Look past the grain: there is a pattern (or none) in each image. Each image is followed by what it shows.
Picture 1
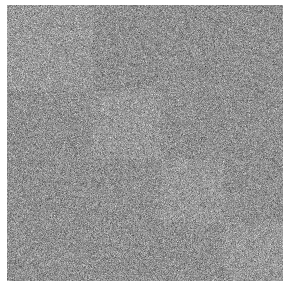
blocks along the diagonal
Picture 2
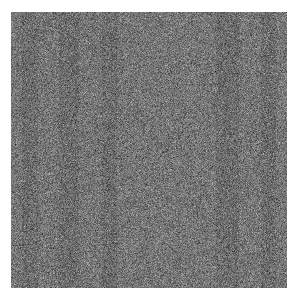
bands of columns
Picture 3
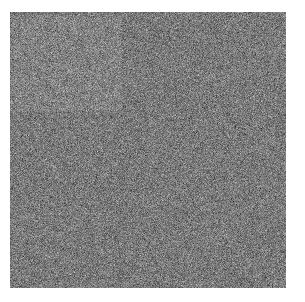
one block
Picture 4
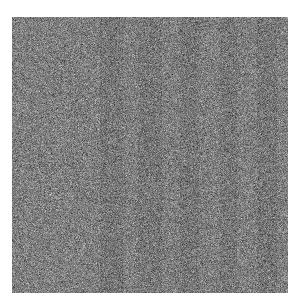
bands of columns
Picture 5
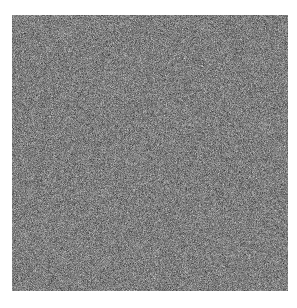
only noise
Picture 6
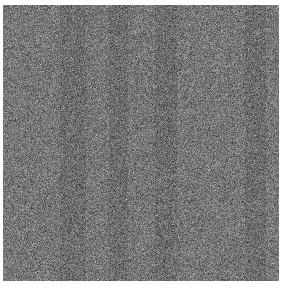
bands of columns
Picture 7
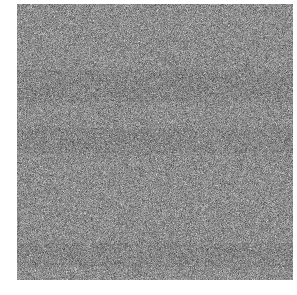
bands of rows
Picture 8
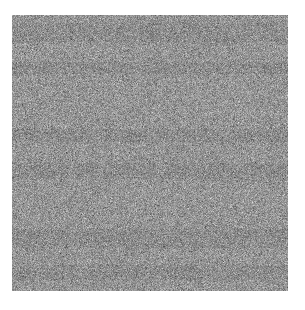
bands of rows
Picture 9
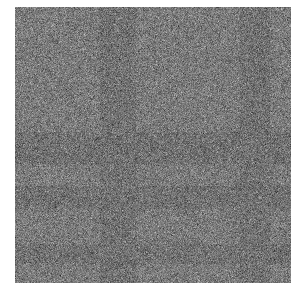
bands of rows crossing bands of columns
